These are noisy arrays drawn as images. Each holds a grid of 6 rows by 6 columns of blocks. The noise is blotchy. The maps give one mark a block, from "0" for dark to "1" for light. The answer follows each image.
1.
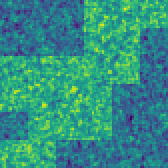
000111
000110
111110
111100
011100
110000
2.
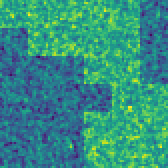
111110
011110
000110
000011
000111
000111
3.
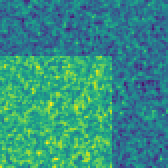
000000
000000
111100
111100
111100
111100
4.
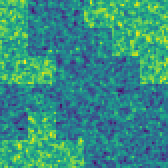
100111
100011
110001
000000
010000
111000
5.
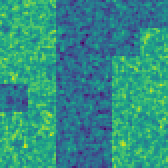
110000
110001
110011
010011
110011
110011
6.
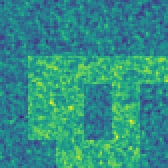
000000
000000
011111
011010
011010
001110
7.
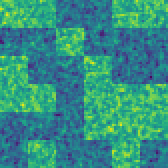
110011
001000
100100
110111
000111
010010
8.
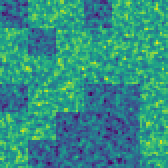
011011
101111
111111
011001
110001
100001
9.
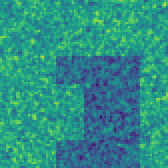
111111
111111
110001
111001
111001
110001
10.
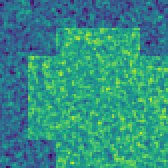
000000
001110
011111
011111
011111
001111
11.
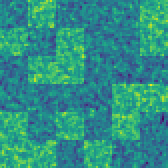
010001
101001
011000
000011
101010
110100
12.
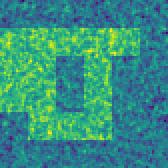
000000
111110
110100
110100
011100
000000
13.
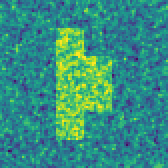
000000
001000
001100
001100
001000
000000
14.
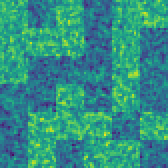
101011
111010
100010
001010
011101
010110
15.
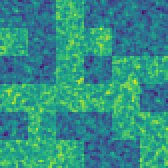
001000
101100
001011
111110
010011
111001
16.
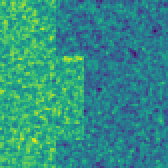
110000
110000
111000
111000
111000
110000
